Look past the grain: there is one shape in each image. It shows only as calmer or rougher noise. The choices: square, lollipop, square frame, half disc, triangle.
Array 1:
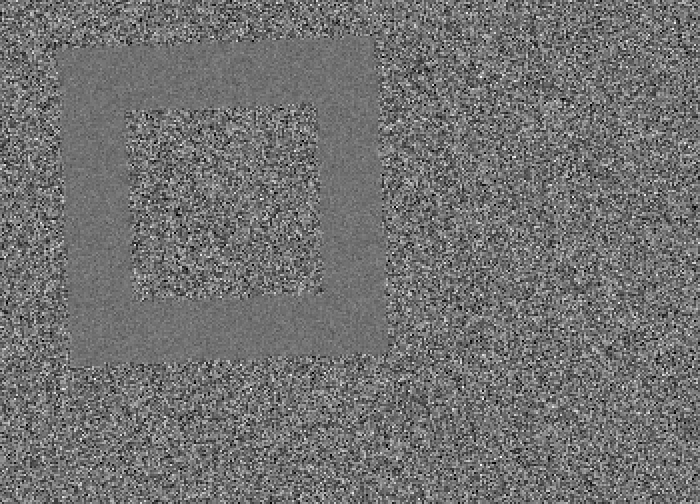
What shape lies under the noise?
square frame
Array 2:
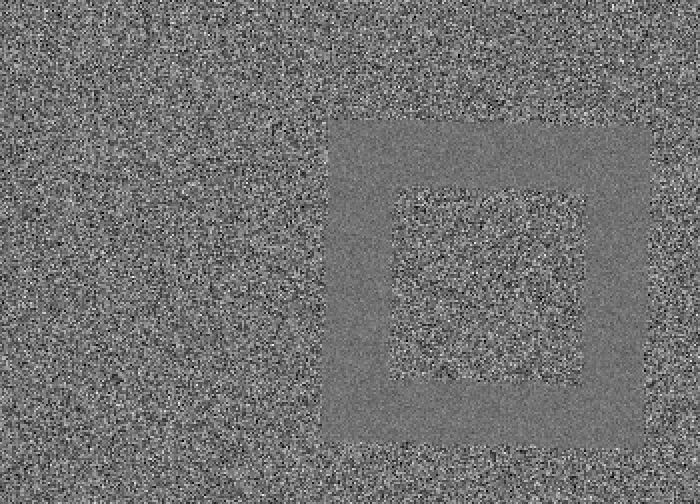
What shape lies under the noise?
square frame
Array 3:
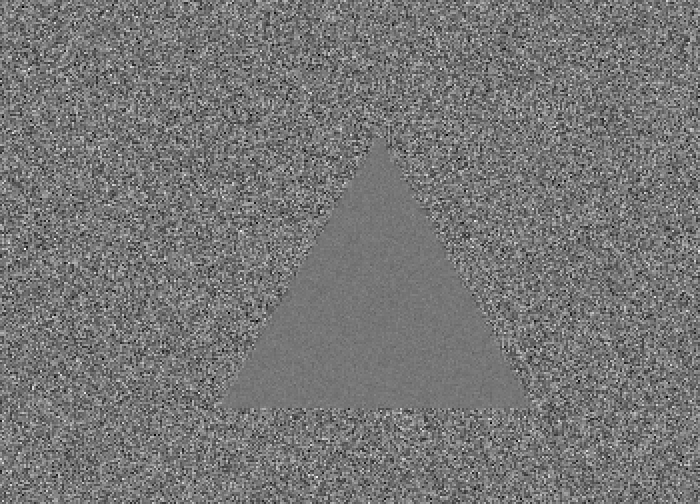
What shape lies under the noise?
triangle
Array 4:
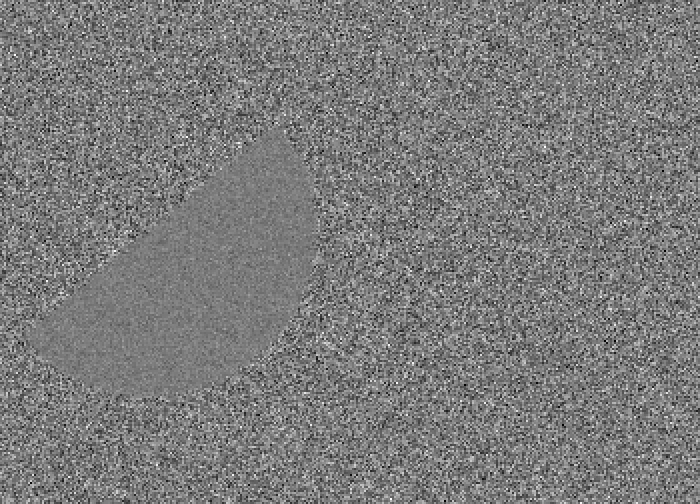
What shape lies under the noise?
half disc
